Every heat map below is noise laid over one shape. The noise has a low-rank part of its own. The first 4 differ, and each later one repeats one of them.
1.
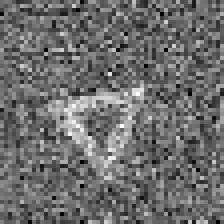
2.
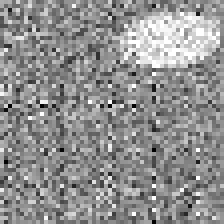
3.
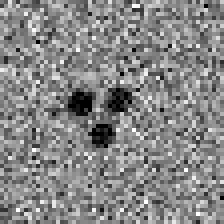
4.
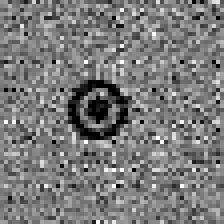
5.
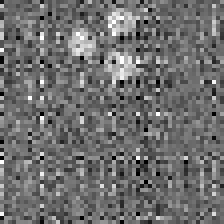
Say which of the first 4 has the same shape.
3
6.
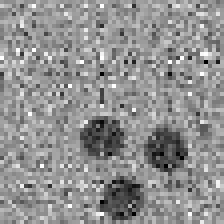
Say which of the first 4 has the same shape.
3
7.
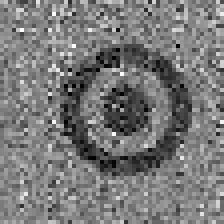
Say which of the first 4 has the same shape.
4
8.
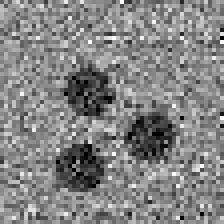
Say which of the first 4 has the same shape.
3
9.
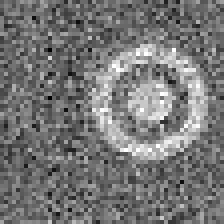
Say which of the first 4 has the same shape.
4
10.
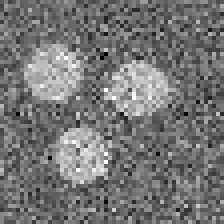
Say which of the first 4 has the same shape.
3
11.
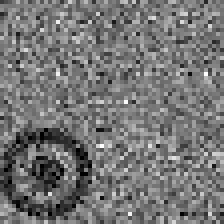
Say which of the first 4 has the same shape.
4
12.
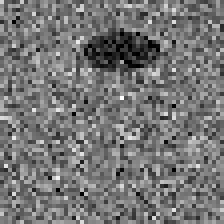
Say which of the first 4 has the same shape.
2
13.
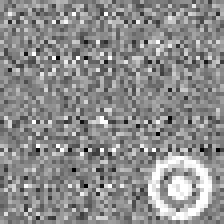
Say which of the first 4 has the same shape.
4
